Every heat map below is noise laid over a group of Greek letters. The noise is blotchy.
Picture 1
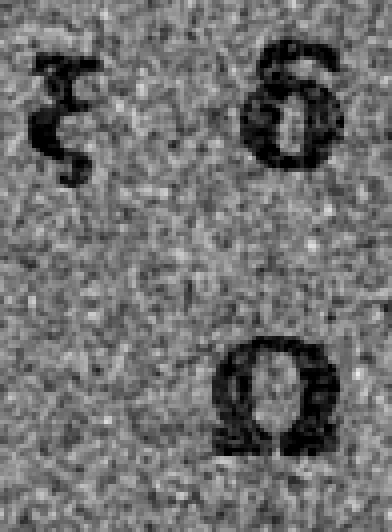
top left: xi; top right: delta; bottom right: omega
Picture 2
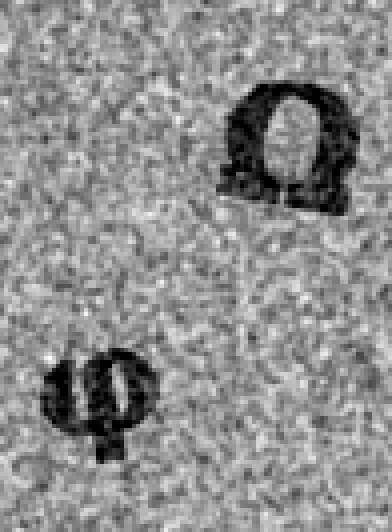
top right: omega; bottom left: phi
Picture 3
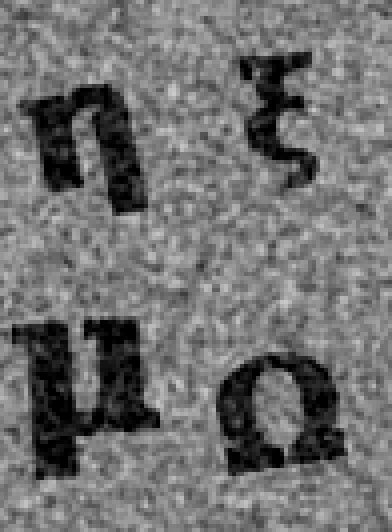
top left: eta; top right: xi; bottom left: mu; bottom right: omega
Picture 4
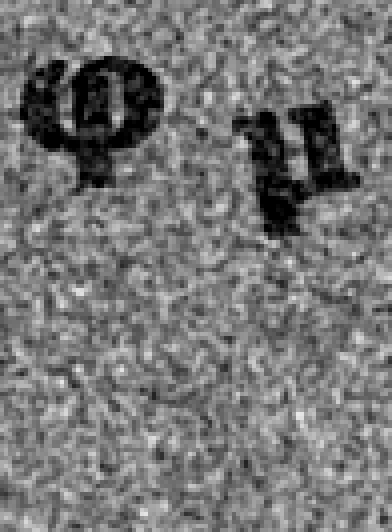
top left: phi; top right: mu
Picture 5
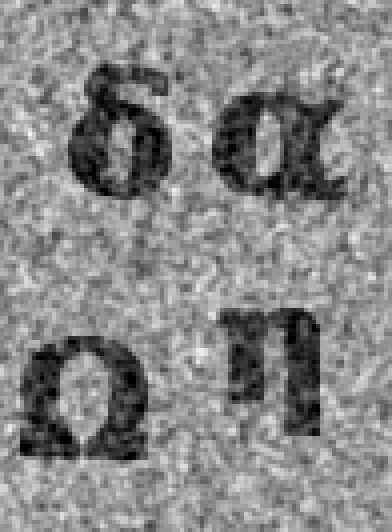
top left: delta; top right: alpha; bottom left: omega; bottom right: eta
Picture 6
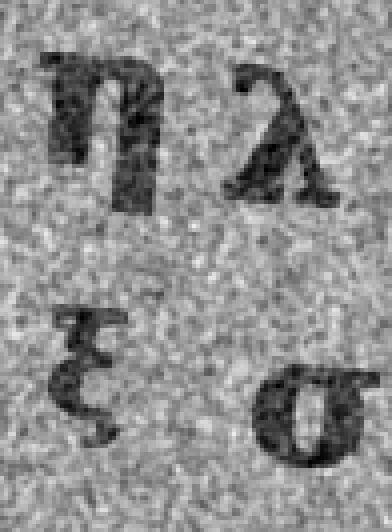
top left: eta; top right: lambda; bottom left: xi; bottom right: sigma
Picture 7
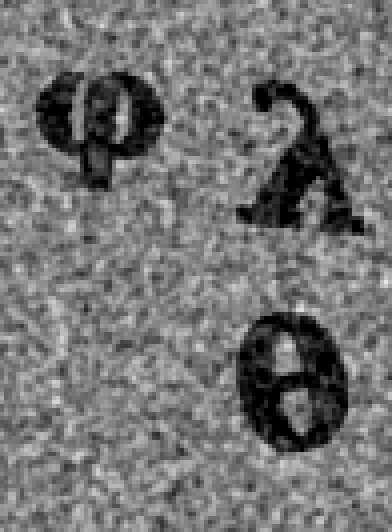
top left: phi; top right: lambda; bottom right: theta
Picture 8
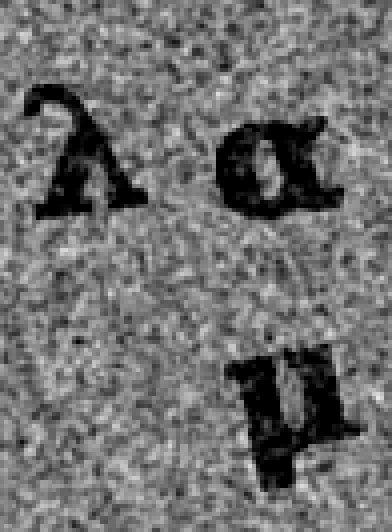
top left: lambda; top right: alpha; bottom right: mu
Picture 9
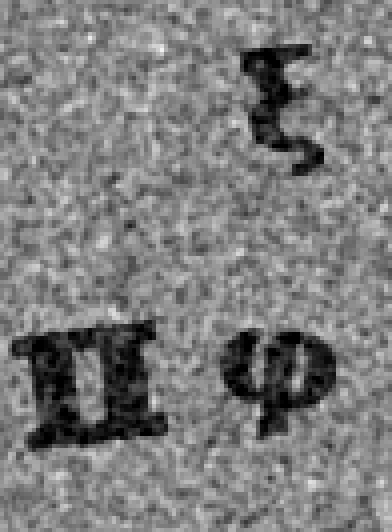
top right: xi; bottom left: pi; bottom right: phi
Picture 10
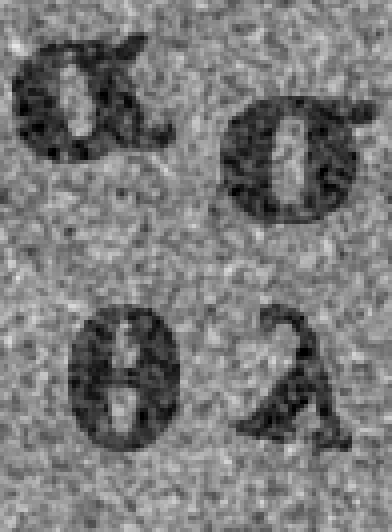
top left: alpha; top right: sigma; bottom left: theta; bottom right: lambda
